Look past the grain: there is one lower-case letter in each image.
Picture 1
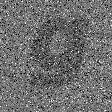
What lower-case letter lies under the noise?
g
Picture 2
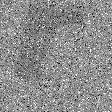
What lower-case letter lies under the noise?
r
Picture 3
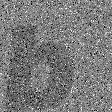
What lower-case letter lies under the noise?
b
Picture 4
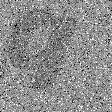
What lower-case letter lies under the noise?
q
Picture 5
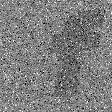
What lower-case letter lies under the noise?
f
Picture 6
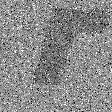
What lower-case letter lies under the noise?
r
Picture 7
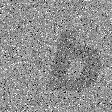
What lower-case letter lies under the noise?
b
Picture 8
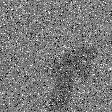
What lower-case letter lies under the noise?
f
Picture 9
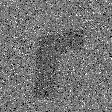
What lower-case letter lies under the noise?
r
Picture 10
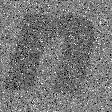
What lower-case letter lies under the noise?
n
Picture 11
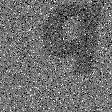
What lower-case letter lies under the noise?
q
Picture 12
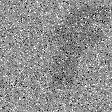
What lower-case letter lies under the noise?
f
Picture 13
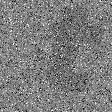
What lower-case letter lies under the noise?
t
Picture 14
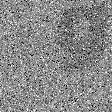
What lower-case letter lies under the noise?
g
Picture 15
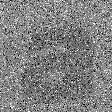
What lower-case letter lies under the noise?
a
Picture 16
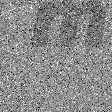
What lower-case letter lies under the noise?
m
